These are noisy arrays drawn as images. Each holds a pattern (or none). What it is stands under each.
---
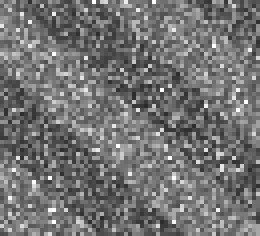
diagonal stripes
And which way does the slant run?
top left to bottom right
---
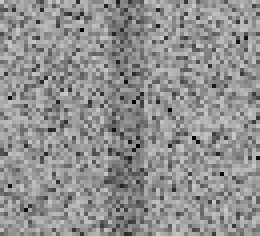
one vertical stripe
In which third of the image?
middle
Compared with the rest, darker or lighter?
darker
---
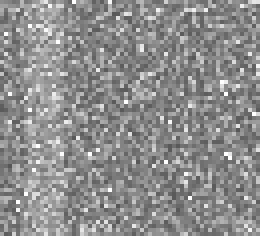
one vertical stripe
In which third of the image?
left
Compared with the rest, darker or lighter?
lighter
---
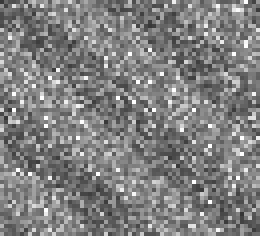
diagonal stripes
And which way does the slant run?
top left to bottom right
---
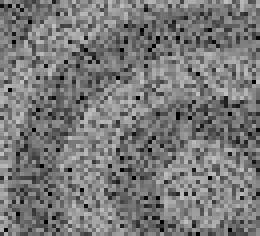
rings round one point
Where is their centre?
bottom right
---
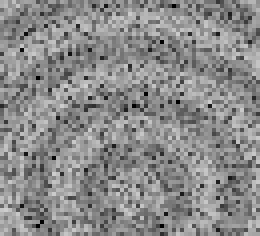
rings round one point
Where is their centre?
bottom middle
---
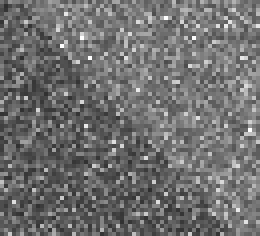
a sharp edge
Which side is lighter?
top right
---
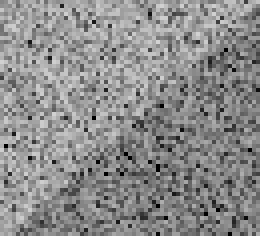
a sharp edge
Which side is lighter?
top left
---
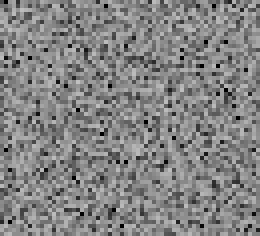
only noise
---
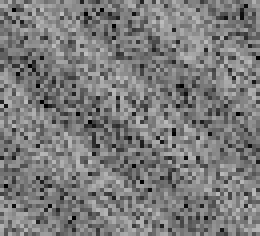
diagonal stripes
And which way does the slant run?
top left to bottom right
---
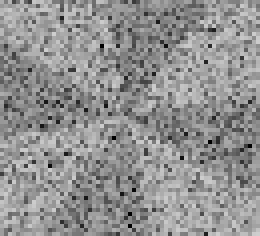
spokes from one point
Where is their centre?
centre
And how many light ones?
4
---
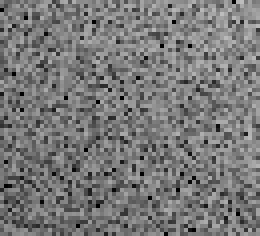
a smooth slope
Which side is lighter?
top right
